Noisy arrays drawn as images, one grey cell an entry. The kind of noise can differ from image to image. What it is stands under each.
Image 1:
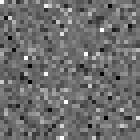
heavy tails
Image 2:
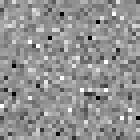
heavy tails
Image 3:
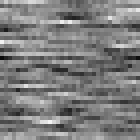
streaked along the rows
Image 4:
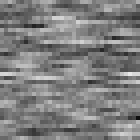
streaked along the rows
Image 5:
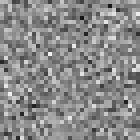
independent entries
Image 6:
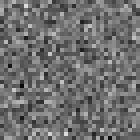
independent entries
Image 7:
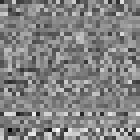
rows of uneven size
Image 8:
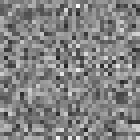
low rank plus noise
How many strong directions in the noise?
three or four
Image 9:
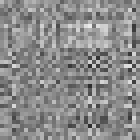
low rank plus noise
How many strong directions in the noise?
two
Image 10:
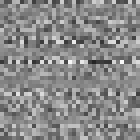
rows of uneven size
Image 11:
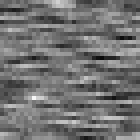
streaked along the rows
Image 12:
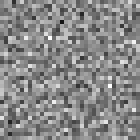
independent entries
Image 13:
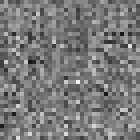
low rank plus noise
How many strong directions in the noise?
five to eight
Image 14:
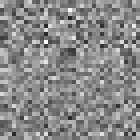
low rank plus noise
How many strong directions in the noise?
two
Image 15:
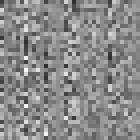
columns of uneven size
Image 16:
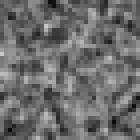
blotchy
